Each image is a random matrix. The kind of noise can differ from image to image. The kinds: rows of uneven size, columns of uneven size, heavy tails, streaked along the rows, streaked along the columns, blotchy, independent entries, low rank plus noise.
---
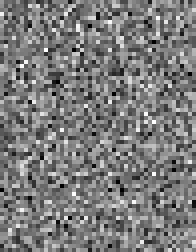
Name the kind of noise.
independent entries
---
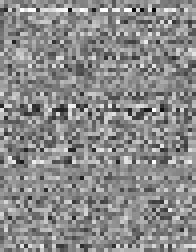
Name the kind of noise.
rows of uneven size
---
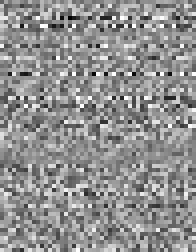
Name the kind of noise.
rows of uneven size
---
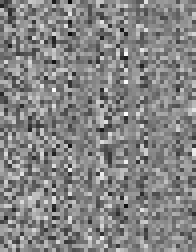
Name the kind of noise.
columns of uneven size
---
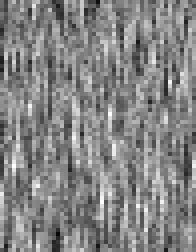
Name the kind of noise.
streaked along the columns
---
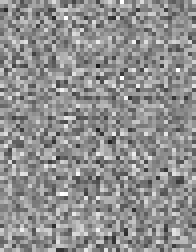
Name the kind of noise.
low rank plus noise
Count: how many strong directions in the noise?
two
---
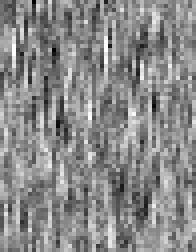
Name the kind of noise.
streaked along the columns
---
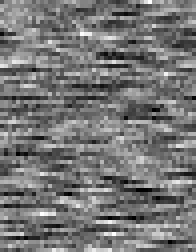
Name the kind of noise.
streaked along the rows
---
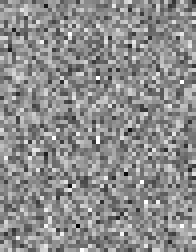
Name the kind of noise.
independent entries
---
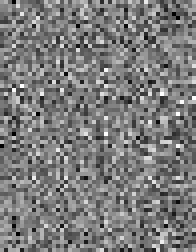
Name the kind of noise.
low rank plus noise
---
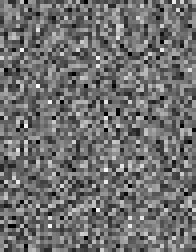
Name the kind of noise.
low rank plus noise
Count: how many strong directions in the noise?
three or four
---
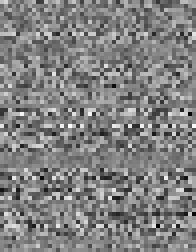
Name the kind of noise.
rows of uneven size
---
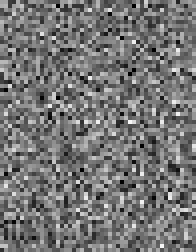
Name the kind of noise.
low rank plus noise
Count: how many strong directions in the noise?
five to eight
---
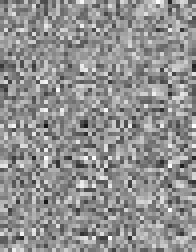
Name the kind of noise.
low rank plus noise
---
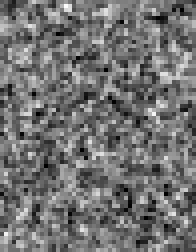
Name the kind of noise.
blotchy
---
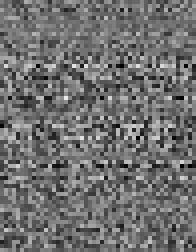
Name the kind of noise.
rows of uneven size
